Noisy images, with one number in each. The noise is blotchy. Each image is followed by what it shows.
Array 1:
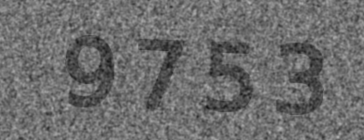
9753
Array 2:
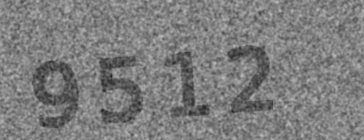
9512
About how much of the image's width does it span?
two thirds
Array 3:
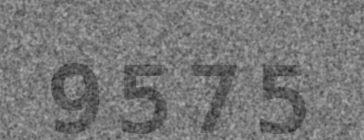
9575
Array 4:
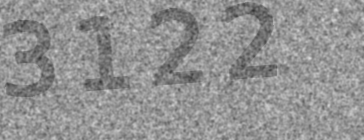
3122
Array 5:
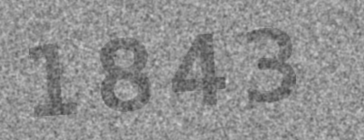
1843
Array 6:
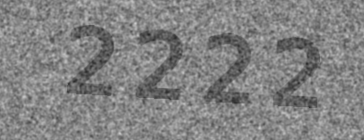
2222
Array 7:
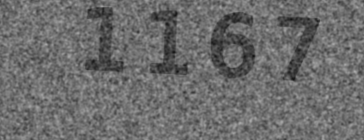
1167
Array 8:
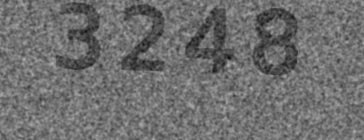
3248
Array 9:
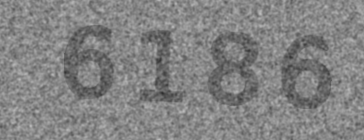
6186
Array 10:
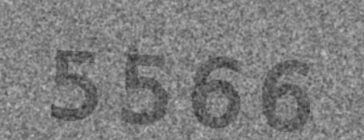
5566
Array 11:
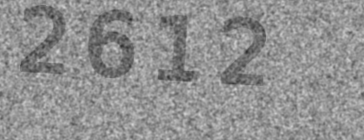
2612
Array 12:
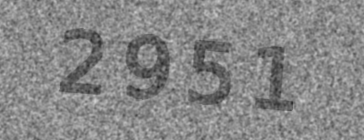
2951
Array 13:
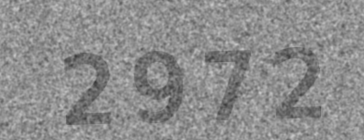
2972
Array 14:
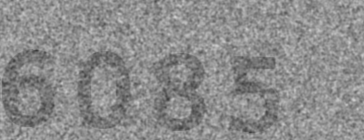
6085
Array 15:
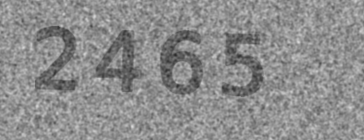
2465
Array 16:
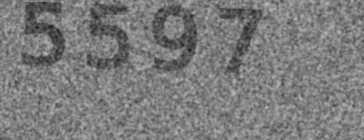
5597
